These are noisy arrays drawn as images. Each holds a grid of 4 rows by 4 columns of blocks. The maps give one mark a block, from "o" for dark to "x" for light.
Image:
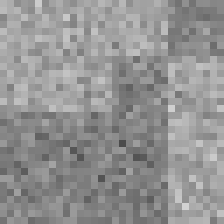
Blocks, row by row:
x x x o
x x o x
o o o x
o o o x
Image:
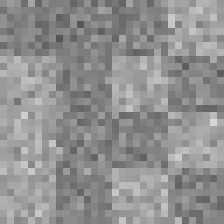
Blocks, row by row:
o o o x
x o x o
x o o x
x o x o
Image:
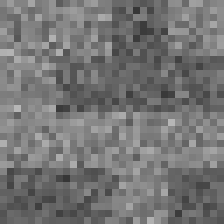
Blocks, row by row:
x x o x
x o o o
x x x x
o o x o
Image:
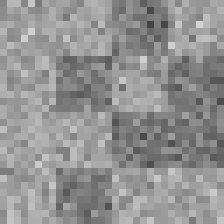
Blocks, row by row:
x x o x
x o x o
x x o o
x o x x
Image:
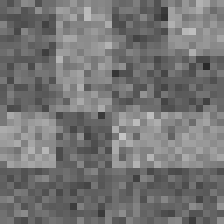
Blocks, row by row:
o x o x
o x o o
x o x x
o o o o
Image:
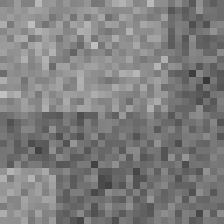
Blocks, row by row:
x x x o
x x x o
o o o o
x o o o
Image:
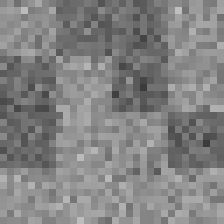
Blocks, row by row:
x o o x
o x o x
o x x o
x x x x
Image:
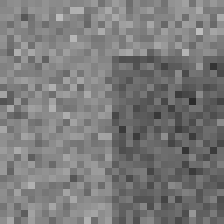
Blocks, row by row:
x x x x
x x o o
x x o o
x x o o
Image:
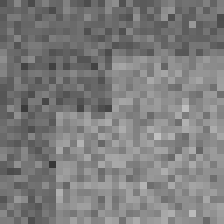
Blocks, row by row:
o o o o
o o x x
o x x x
o x x x
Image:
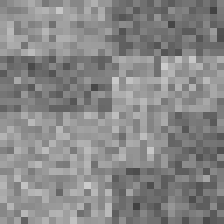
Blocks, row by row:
x x o o
o o x x
x x x o
x x o o
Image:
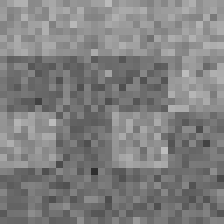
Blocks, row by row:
x x x x
o o o x
x o x o
o o o o
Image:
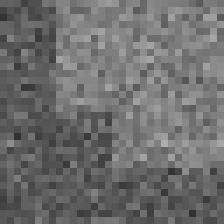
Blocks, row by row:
o x x x
o x x x
o o x x
o o o o
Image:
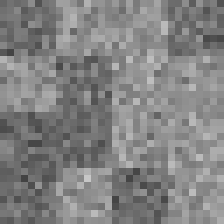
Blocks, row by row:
o x x o
x o x x
o o x x
o x o x
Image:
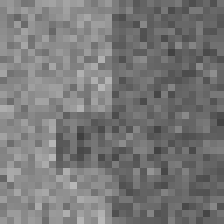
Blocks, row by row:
x x o o
x x o o
x o o o
x x o o
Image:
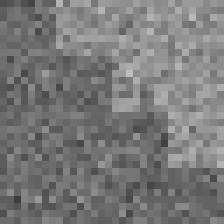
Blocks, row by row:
o x x x
o o x x
o o o x
o o o o
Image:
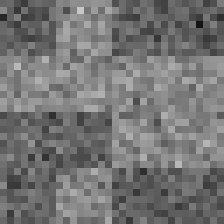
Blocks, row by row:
o x o o
x x x x
o o x x
o x o o
